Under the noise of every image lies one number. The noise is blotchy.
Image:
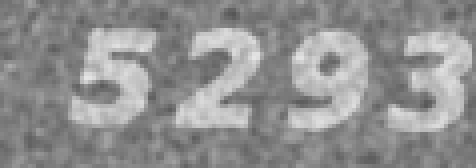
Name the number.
5293
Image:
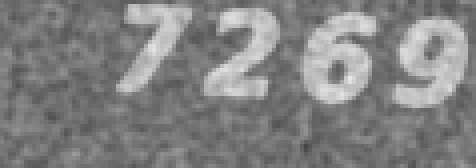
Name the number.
7269
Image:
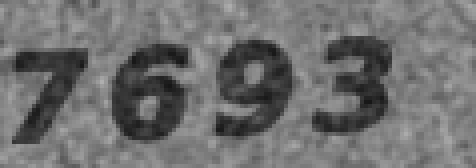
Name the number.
7693
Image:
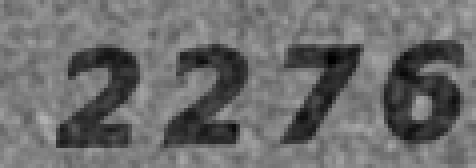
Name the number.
2276
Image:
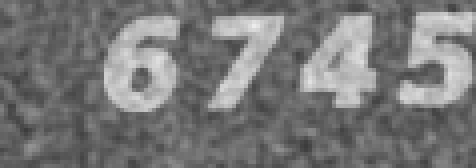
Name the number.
6745
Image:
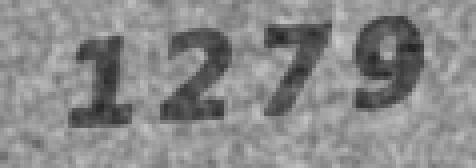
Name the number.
1279
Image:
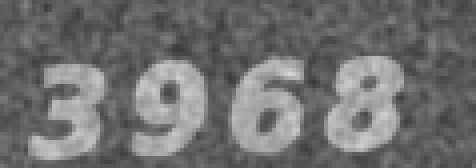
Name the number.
3968
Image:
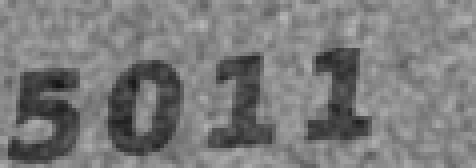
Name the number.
5011
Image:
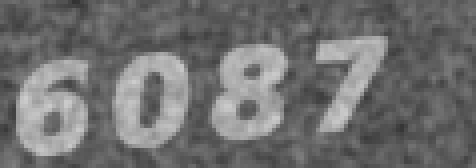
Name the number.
6087
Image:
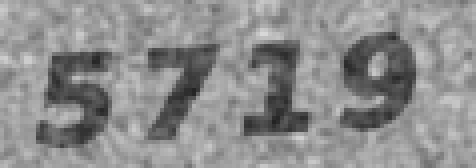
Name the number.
5719
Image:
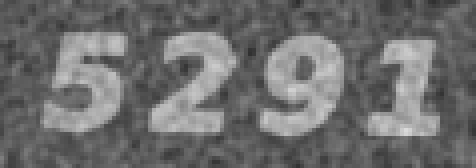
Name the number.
5291
